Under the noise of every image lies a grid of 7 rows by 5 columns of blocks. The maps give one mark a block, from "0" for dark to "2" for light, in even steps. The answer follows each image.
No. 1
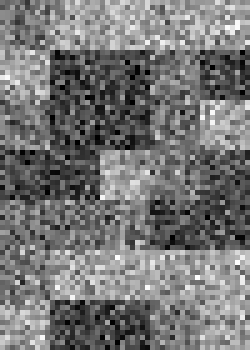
1 2 2 2 2
2 0 0 1 0
1 0 0 1 2
0 0 2 1 0
1 1 1 0 0
1 2 2 2 2
2 0 0 1 2
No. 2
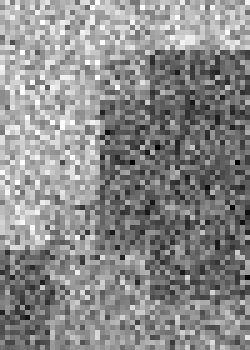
2 2 2 2 2
2 2 1 0 0
2 2 0 0 0
2 2 0 0 0
2 1 0 0 0
0 1 1 0 0
0 1 1 1 1
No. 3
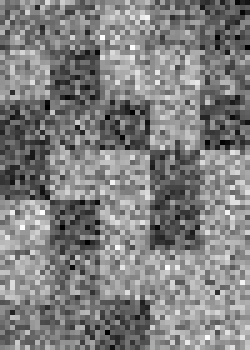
1 1 2 1 0
2 0 2 2 1
0 1 0 2 0
0 2 2 0 2
2 0 2 0 2
2 1 2 2 2
1 1 0 2 2
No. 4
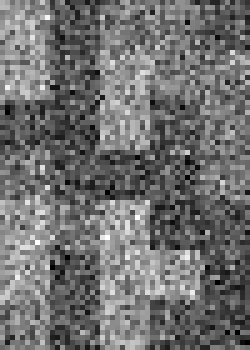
2 0 1 1 0
2 0 2 1 1
0 0 2 0 1
1 0 0 0 1
2 1 2 0 0
2 0 2 2 0
1 0 2 0 0
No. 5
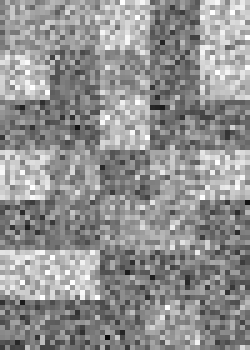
1 1 2 0 2
2 0 1 0 2
0 0 2 0 0
2 1 0 1 2
0 0 1 1 0
2 2 0 0 0
0 0 0 1 0
